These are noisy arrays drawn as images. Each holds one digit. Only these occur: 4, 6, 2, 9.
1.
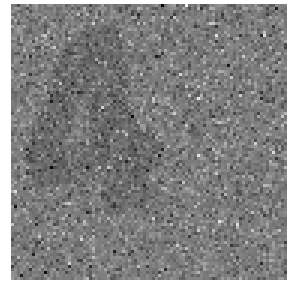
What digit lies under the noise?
4
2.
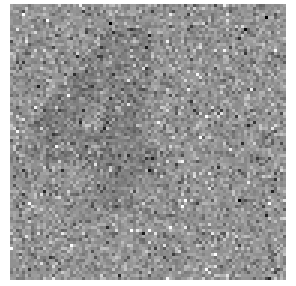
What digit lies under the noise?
4
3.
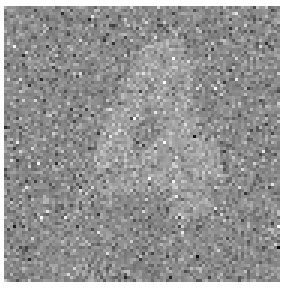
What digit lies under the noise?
4
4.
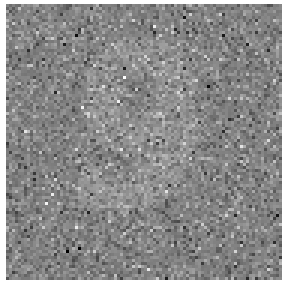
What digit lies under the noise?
9
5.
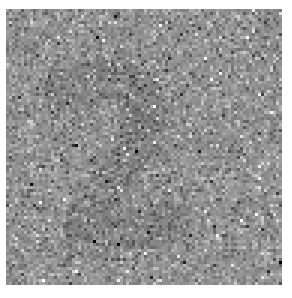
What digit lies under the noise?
2
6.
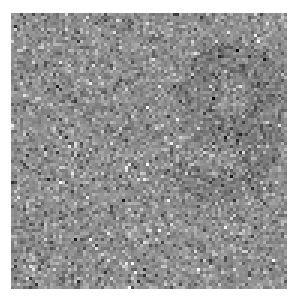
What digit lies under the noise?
9
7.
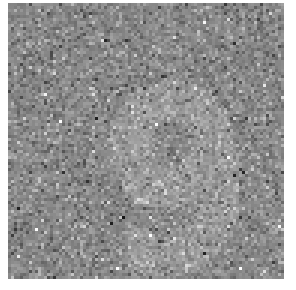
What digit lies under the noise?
9
